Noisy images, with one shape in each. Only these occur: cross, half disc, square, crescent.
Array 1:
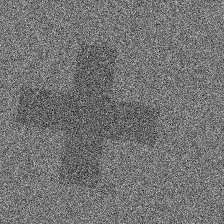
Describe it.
dark cross
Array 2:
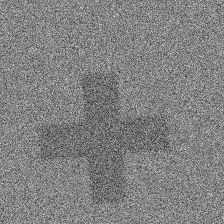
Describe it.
dark cross
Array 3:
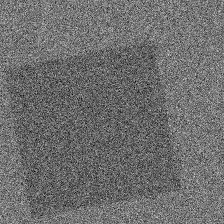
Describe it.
dark square
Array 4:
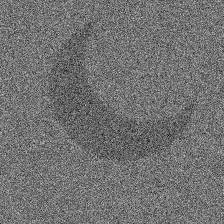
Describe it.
dark crescent
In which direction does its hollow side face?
up and right
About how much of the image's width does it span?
two thirds
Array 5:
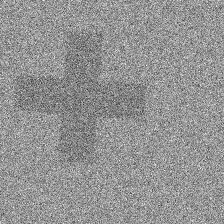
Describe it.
dark cross
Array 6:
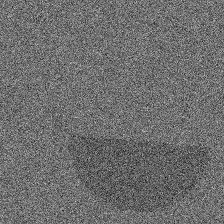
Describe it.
dark half disc
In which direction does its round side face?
down
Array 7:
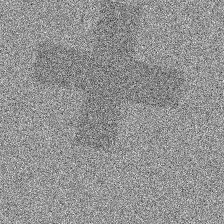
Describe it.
dark cross
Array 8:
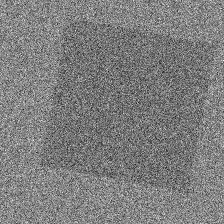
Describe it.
dark square
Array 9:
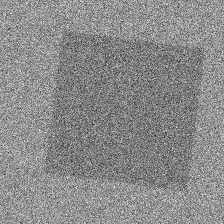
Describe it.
dark square
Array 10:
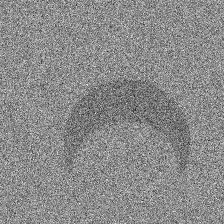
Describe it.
dark crescent
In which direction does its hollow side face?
down
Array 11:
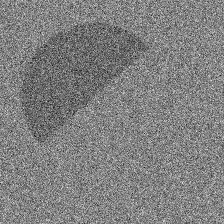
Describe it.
dark half disc
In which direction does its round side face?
up and left
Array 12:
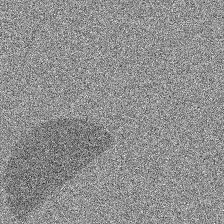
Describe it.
dark half disc
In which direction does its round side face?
up and left
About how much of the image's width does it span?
half
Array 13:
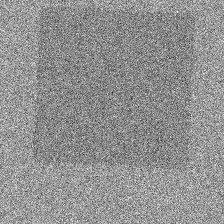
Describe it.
dark square
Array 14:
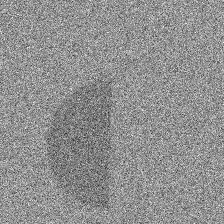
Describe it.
dark half disc
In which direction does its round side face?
left
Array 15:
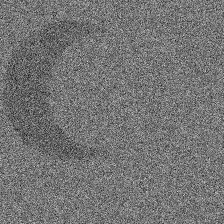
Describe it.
dark crescent
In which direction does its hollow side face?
right
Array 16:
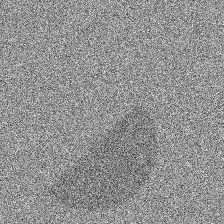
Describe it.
dark half disc
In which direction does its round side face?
down and right
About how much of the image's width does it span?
half
